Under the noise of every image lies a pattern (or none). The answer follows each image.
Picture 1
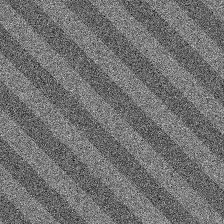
diagonal stripes
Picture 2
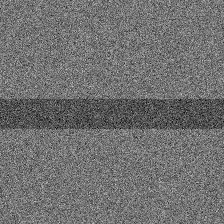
one horizontal stripe
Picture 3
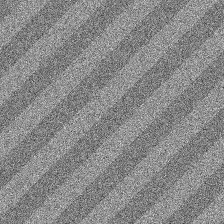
diagonal stripes
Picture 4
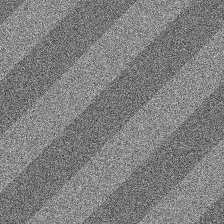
diagonal stripes
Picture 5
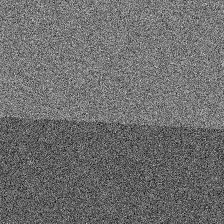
a sharp edge
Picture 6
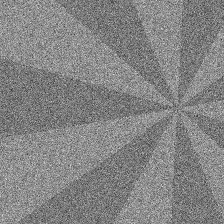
spokes from one point
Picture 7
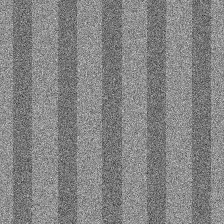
vertical stripes
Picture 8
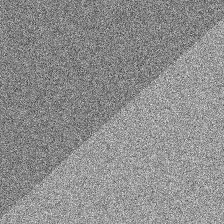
a sharp edge
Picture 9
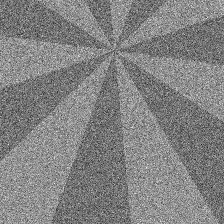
spokes from one point
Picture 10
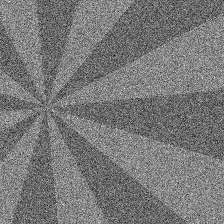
spokes from one point
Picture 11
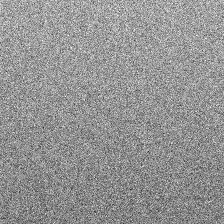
a smooth slope
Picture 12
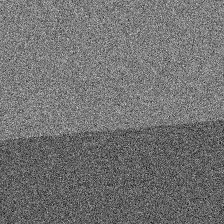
a sharp edge
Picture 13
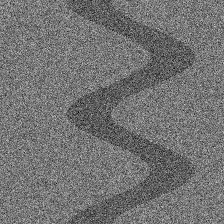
a wavy band
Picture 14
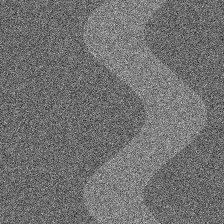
a wavy band
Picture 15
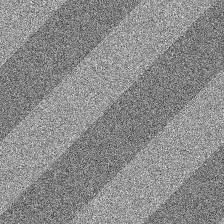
diagonal stripes
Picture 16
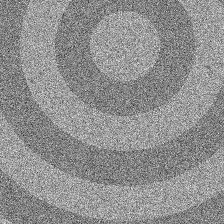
rings round one point
